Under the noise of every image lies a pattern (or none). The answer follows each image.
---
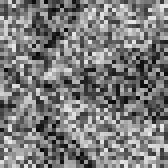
spokes from one point
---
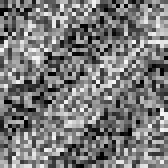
diagonal stripes
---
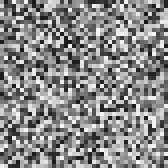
only noise
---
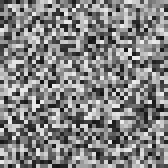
only noise
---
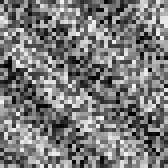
diagonal stripes
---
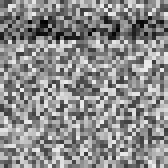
one horizontal stripe
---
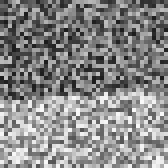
a sharp edge
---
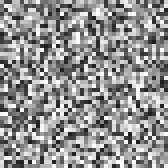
only noise
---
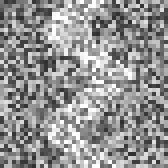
a wavy band
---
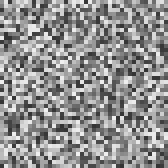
only noise
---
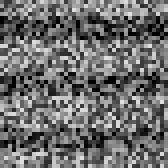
horizontal stripes
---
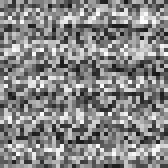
horizontal stripes
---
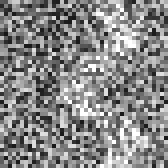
a wavy band
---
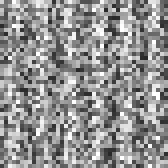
vertical stripes
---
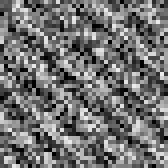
diagonal stripes
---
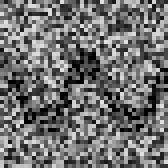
a wavy band
